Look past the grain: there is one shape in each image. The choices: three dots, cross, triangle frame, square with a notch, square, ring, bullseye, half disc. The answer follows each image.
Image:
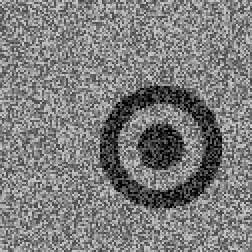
bullseye
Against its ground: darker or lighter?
darker
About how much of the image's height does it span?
half
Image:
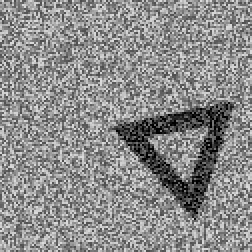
triangle frame
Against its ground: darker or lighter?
darker
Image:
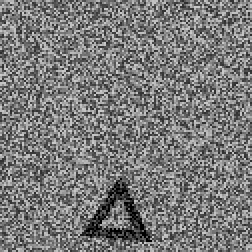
triangle frame
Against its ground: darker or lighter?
darker
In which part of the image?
bottom middle
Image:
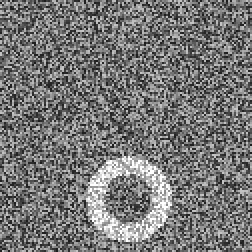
ring
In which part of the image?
bottom middle
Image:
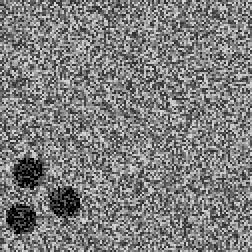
three dots
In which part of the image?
bottom left
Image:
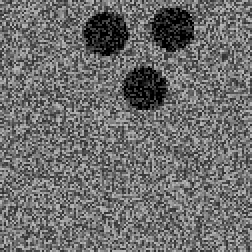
three dots
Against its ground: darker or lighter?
darker
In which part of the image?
top middle
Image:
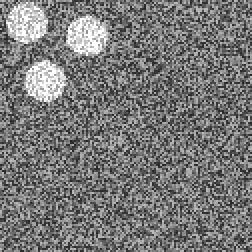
three dots
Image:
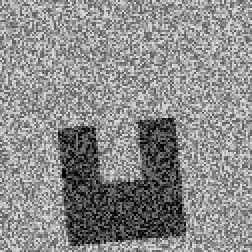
square with a notch
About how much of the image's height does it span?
half
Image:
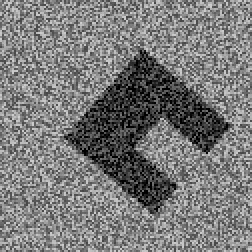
square with a notch
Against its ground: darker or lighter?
darker
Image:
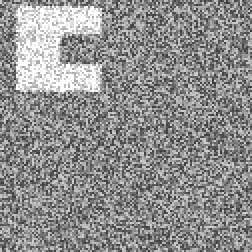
square with a notch
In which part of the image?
top left
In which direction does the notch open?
right
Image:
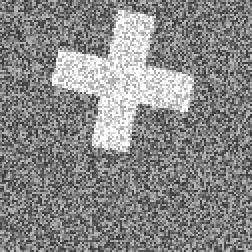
cross
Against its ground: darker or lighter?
lighter
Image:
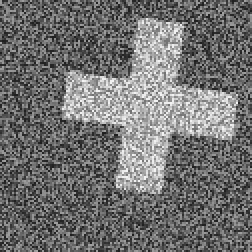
cross
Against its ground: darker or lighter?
lighter
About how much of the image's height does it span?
two thirds
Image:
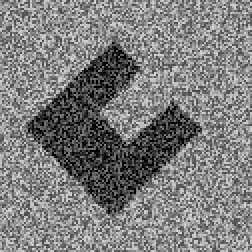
square with a notch
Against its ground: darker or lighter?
darker
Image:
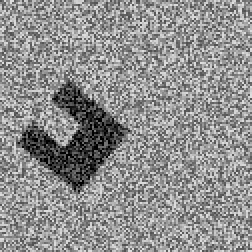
square with a notch
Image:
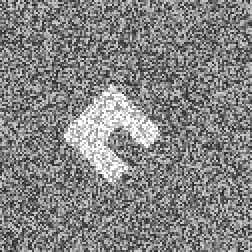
square with a notch
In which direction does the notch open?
down and right
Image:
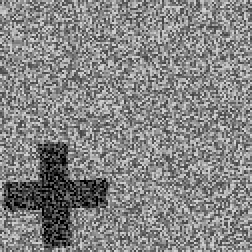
cross
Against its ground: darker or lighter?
darker
